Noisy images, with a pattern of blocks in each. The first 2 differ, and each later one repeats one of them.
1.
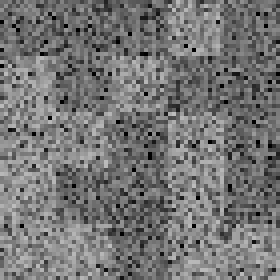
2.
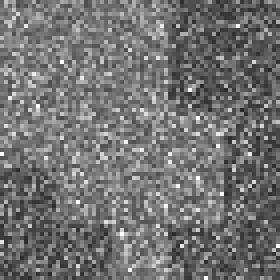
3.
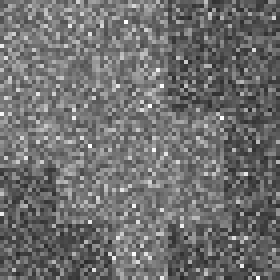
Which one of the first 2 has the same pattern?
2
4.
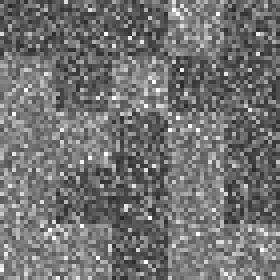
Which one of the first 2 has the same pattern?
1
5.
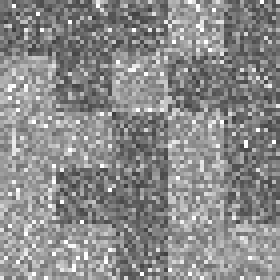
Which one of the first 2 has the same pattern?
1
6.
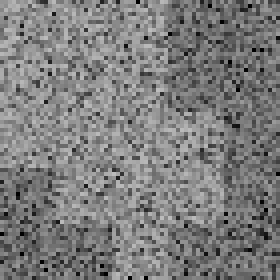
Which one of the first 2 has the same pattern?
2
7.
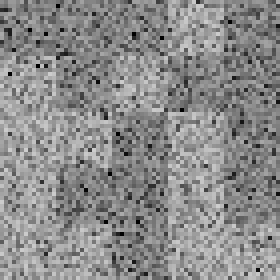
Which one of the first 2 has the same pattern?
1
